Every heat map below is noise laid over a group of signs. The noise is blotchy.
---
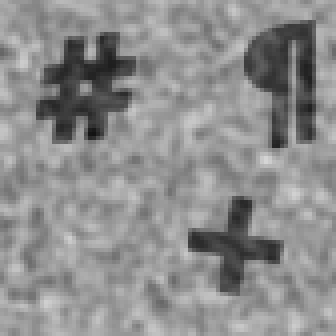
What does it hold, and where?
top left: hash sign; top right: pilcrow; bottom right: plus sign
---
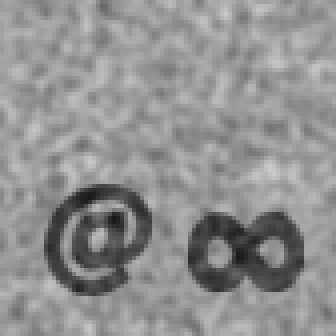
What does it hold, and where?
bottom left: at sign; bottom right: infinity sign
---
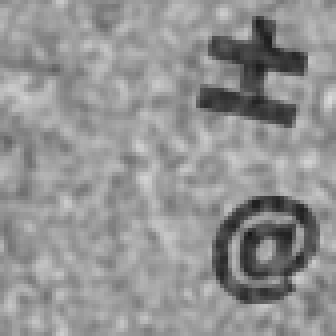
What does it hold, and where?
top right: plus-minus sign; bottom right: at sign
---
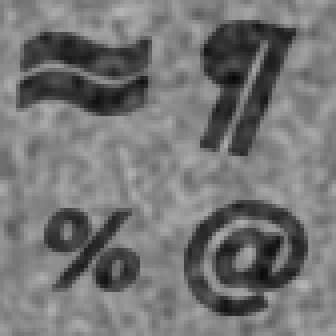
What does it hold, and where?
top left: approximately sign; top right: pilcrow; bottom left: percent sign; bottom right: at sign
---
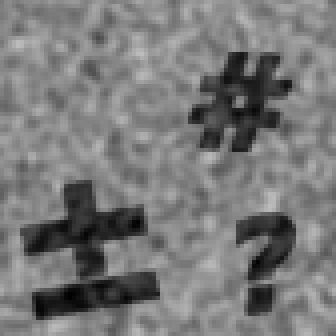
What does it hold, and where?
top right: hash sign; bottom left: plus-minus sign; bottom right: question mark
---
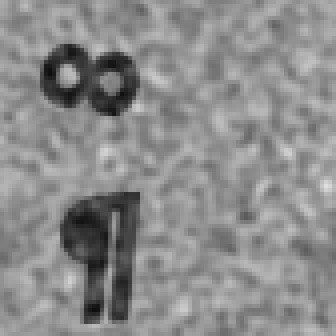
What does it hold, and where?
top left: infinity sign; bottom left: pilcrow
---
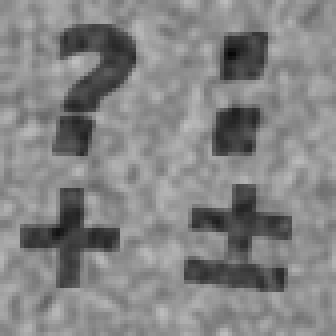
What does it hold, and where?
top left: question mark; top right: colon; bottom left: plus sign; bottom right: plus-minus sign
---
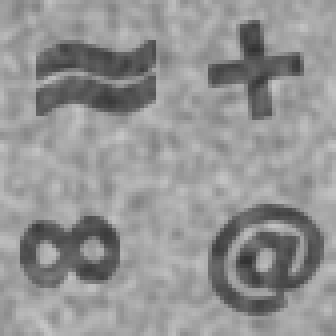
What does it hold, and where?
top left: approximately sign; top right: plus sign; bottom left: infinity sign; bottom right: at sign
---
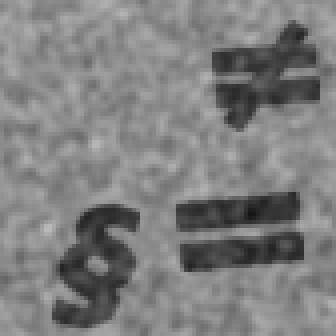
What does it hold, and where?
top right: not-equal sign; bottom left: section sign; bottom right: equals sign
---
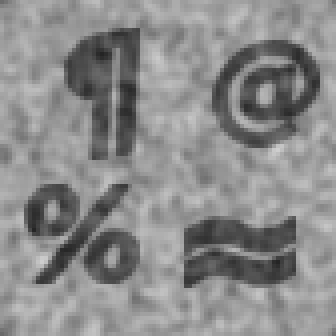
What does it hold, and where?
top left: pilcrow; top right: at sign; bottom left: percent sign; bottom right: approximately sign
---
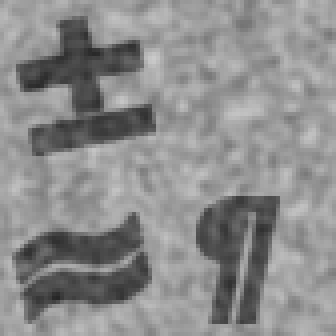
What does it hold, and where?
top left: plus-minus sign; bottom left: approximately sign; bottom right: pilcrow
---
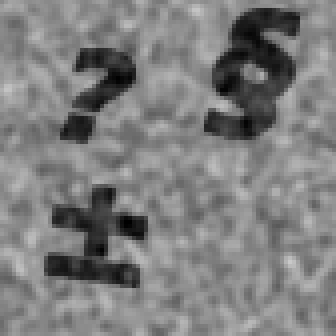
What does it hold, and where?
top left: question mark; top right: section sign; bottom left: plus-minus sign
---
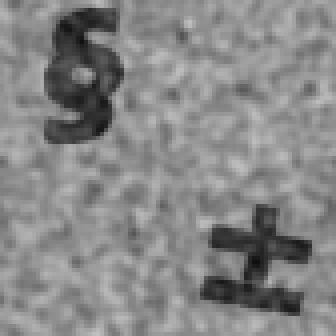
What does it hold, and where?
top left: section sign; bottom right: plus-minus sign
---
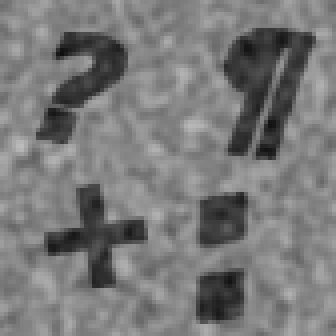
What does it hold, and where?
top left: question mark; top right: pilcrow; bottom left: plus sign; bottom right: colon
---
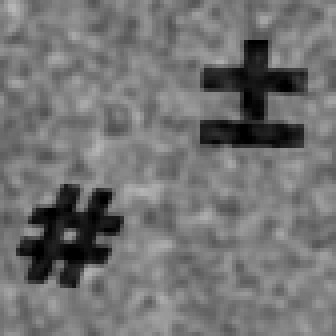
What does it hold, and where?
top right: plus-minus sign; bottom left: hash sign
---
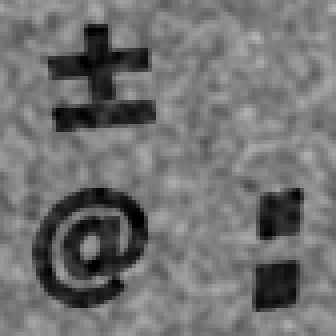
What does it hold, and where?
top left: plus-minus sign; bottom left: at sign; bottom right: colon
